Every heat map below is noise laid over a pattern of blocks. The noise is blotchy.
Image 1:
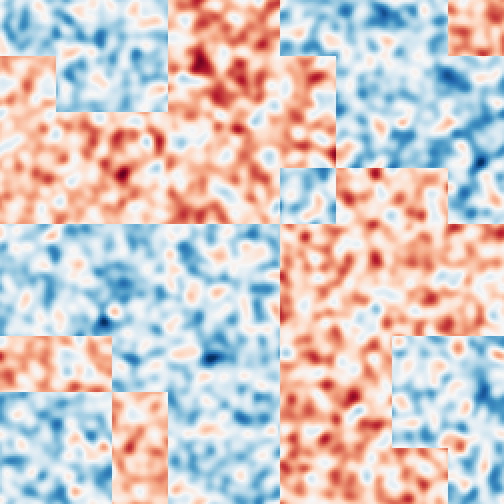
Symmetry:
mirrored about the diagonal from the bottom left
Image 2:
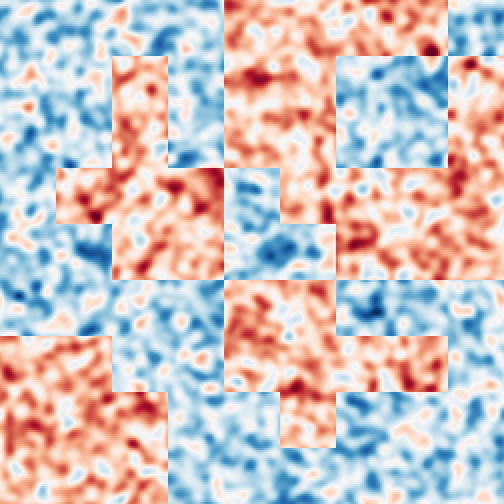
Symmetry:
mirrored about the diagonal from the bottom left
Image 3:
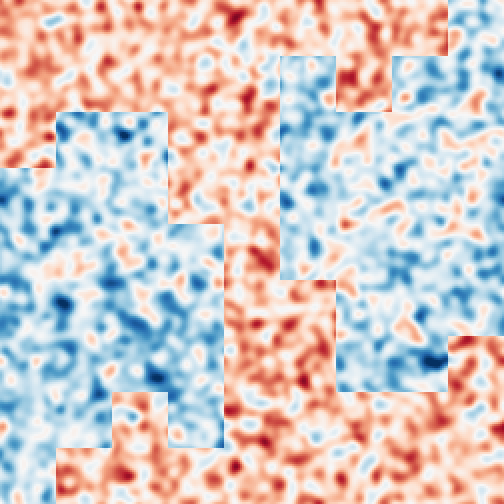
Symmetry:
the same after a half turn
